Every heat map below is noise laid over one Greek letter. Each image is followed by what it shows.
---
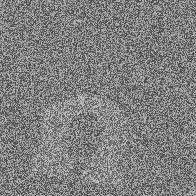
omega
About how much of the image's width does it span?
half
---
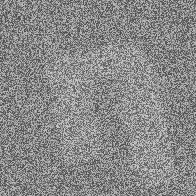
eta
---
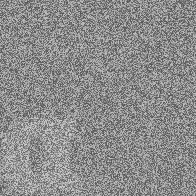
alpha
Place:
bottom left
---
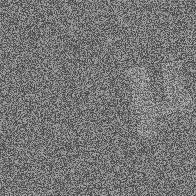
mu
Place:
middle right
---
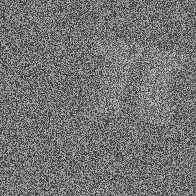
pi
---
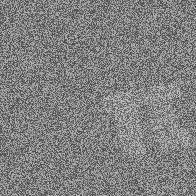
pi
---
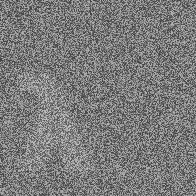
lambda
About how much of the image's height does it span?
half
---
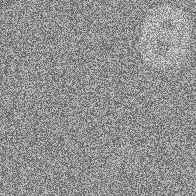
theta
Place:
top right
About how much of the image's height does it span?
a third
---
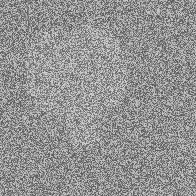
phi
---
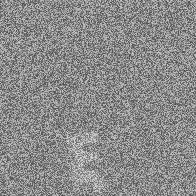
xi
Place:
bottom middle
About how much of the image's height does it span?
a third
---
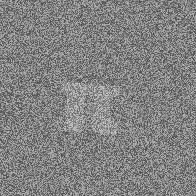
pi
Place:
centre
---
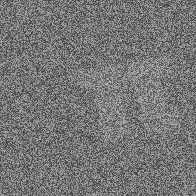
pi
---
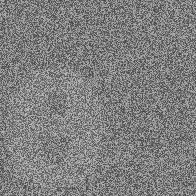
theta
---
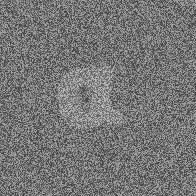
alpha
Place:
centre
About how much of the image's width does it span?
a third
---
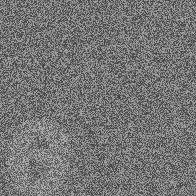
theta
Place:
bottom left
